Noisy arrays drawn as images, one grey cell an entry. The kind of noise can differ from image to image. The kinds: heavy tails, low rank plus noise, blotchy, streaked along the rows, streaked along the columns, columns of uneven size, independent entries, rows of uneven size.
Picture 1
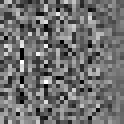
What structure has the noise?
columns of uneven size
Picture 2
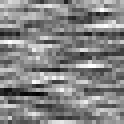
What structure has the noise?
streaked along the rows
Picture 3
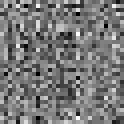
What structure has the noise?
low rank plus noise
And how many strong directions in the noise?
three or four
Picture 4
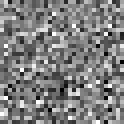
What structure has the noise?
low rank plus noise
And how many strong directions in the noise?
five to eight
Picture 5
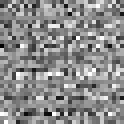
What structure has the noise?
rows of uneven size
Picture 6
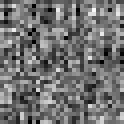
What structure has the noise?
low rank plus noise
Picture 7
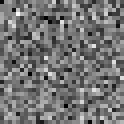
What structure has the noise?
independent entries
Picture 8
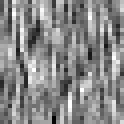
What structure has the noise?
streaked along the columns
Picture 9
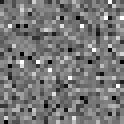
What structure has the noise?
heavy tails
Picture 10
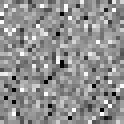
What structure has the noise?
heavy tails
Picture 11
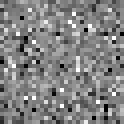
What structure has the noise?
heavy tails
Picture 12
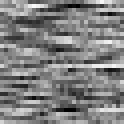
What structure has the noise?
streaked along the rows
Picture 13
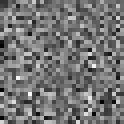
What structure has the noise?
low rank plus noise
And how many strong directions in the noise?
three or four
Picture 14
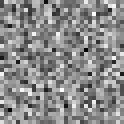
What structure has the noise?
low rank plus noise
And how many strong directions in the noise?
five to eight
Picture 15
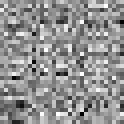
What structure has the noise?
low rank plus noise
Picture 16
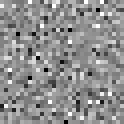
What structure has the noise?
heavy tails
